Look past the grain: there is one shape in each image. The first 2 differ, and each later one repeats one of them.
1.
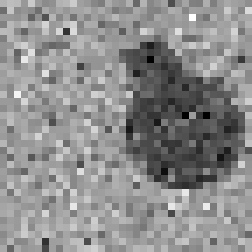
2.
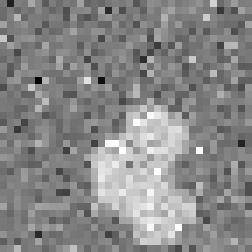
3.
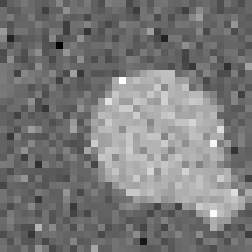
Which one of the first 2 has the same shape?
1
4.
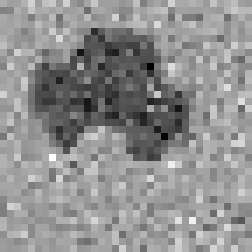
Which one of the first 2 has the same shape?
2
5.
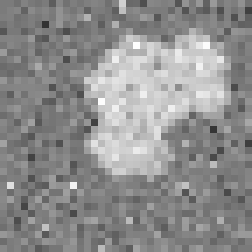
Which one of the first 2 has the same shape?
2
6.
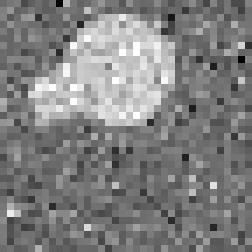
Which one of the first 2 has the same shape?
1
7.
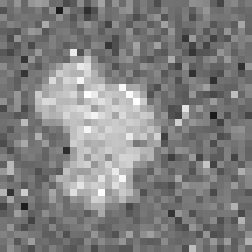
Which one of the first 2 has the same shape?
2
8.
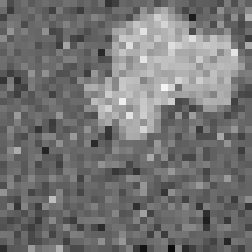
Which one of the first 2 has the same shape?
2
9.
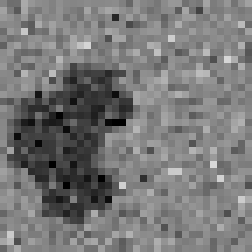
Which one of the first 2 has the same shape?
2
